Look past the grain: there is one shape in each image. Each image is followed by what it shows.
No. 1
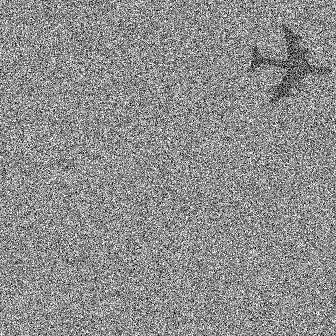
dark airplane, top right
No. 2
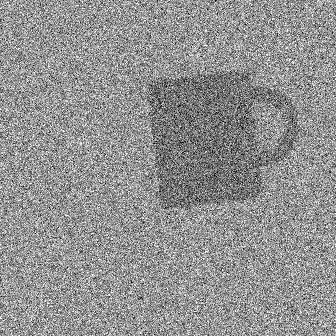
dark cup
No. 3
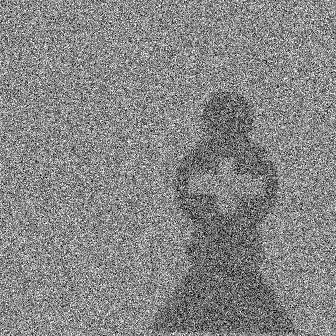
dark chess bishop
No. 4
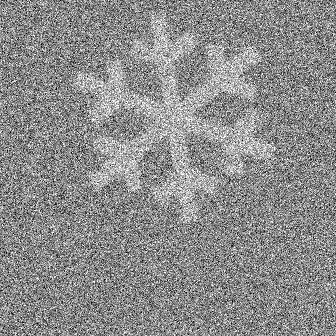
light snowflake
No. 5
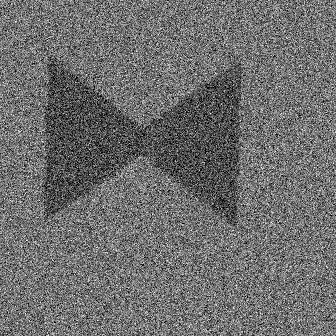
dark bow tie
